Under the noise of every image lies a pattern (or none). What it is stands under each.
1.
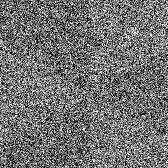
spokes from one point
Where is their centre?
centre
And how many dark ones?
3
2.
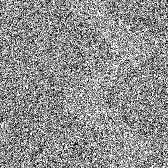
a wavy band
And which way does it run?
top to bottom
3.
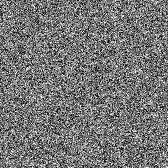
only noise
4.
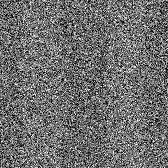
vertical stripes
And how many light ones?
2
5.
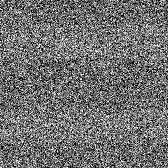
horizontal stripes
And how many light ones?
2
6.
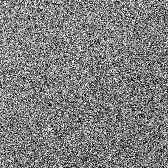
a smooth slope
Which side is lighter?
top left
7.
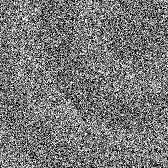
rings round one point
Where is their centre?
top right
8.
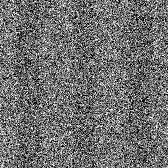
vertical stripes
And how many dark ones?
3
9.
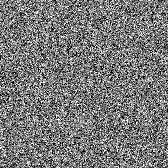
only noise
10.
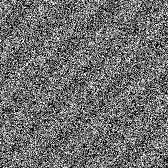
diagonal stripes
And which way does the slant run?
bottom left to top right
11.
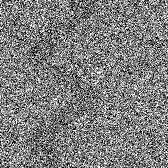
a wavy band
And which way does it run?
top to bottom
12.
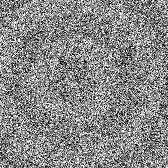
rings round one point
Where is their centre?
centre
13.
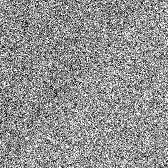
a sharp edge
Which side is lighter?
bottom right
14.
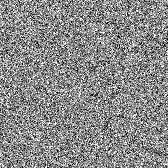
only noise
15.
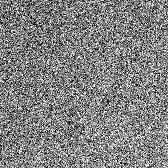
a smooth slope
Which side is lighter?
bottom right
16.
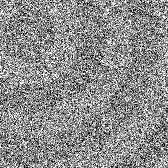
rings round one point
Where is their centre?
top left
